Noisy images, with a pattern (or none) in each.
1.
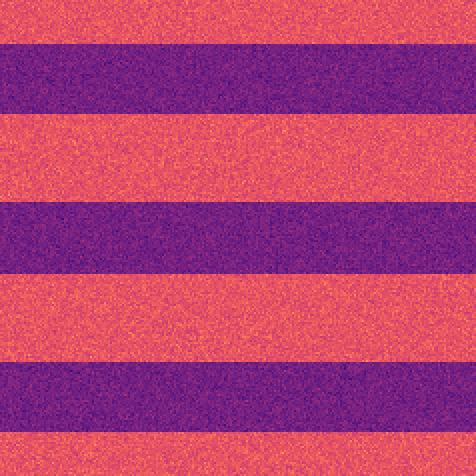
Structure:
horizontal stripes
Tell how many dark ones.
3
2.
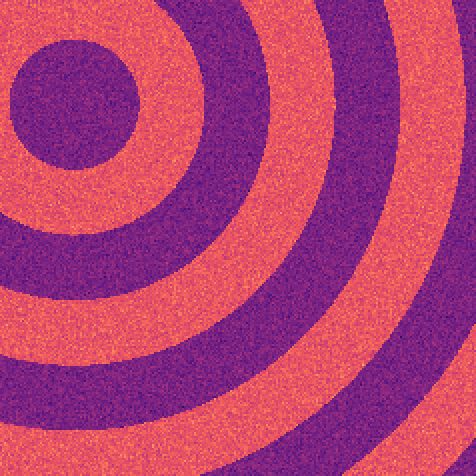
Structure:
rings round one point
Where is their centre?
top left
